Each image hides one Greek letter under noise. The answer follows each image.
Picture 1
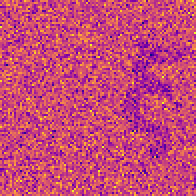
xi
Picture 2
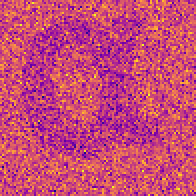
alpha
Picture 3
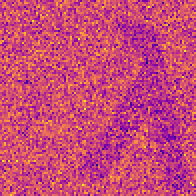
lambda
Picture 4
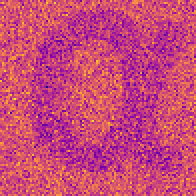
alpha
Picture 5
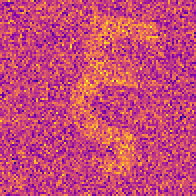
xi
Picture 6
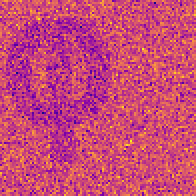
phi
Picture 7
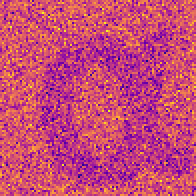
alpha
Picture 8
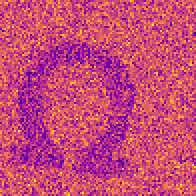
omega
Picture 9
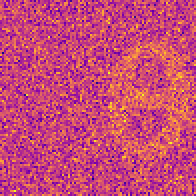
theta
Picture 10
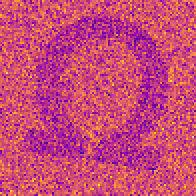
omega
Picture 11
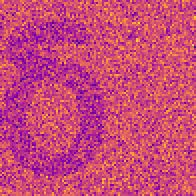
delta
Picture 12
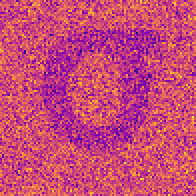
sigma
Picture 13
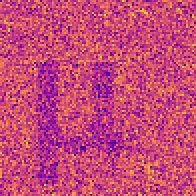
mu
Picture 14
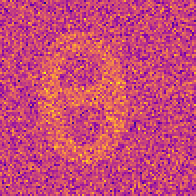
theta
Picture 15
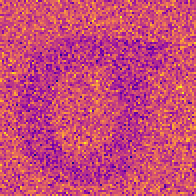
sigma
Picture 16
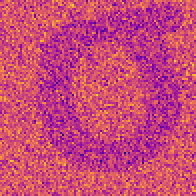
sigma
